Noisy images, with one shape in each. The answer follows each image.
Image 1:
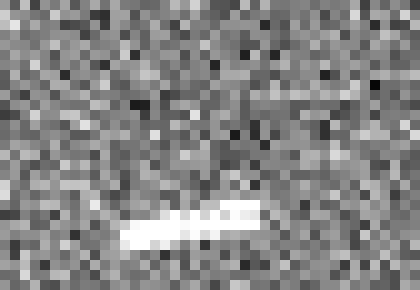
bar
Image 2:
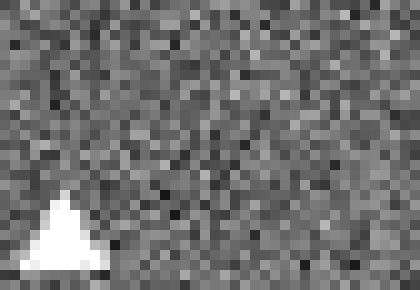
triangle
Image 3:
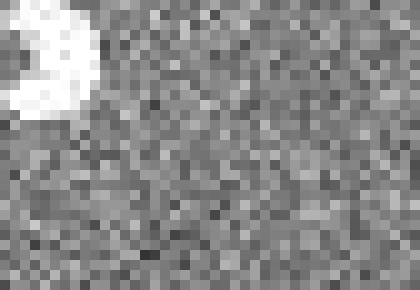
disc with a wedge cut out
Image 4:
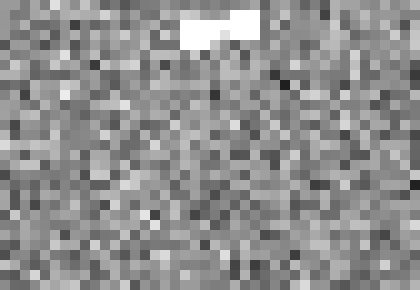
dumbbell
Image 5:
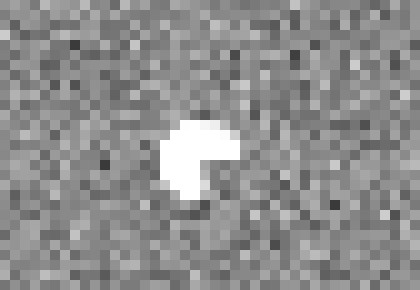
disc with a wedge cut out
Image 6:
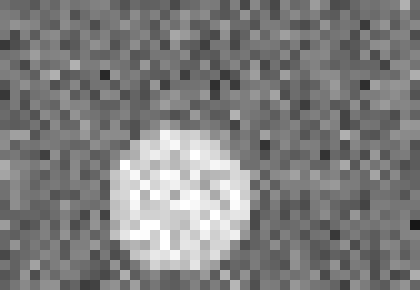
disc
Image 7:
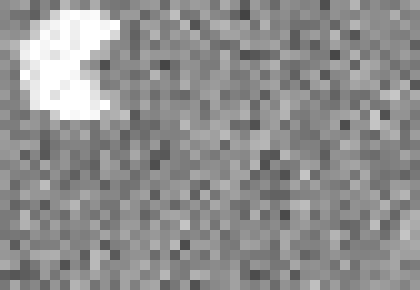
disc with a wedge cut out
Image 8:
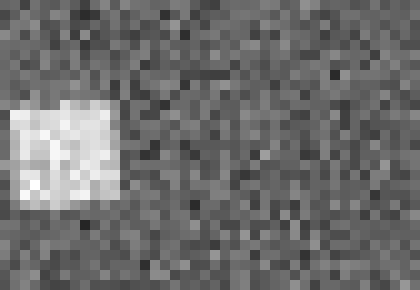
square
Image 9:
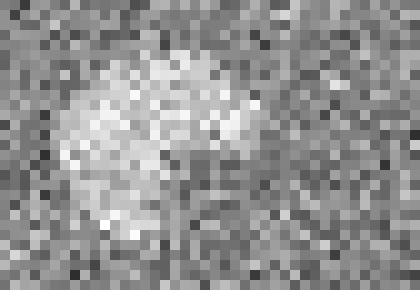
disc with a wedge cut out
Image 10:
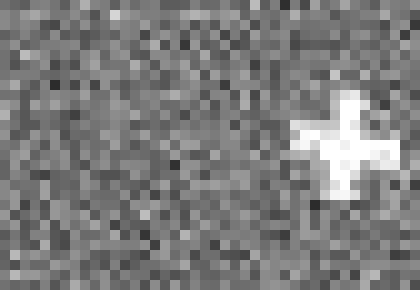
cross
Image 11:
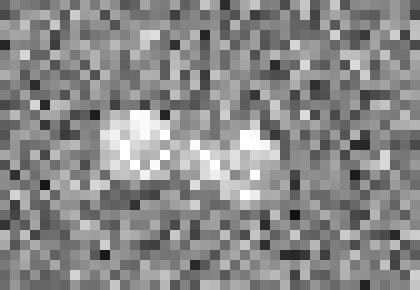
dumbbell
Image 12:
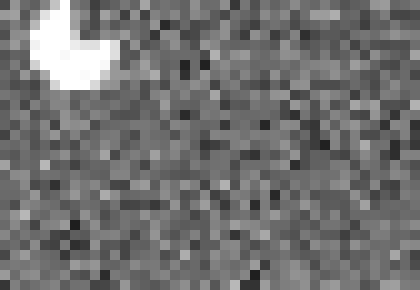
disc with a wedge cut out
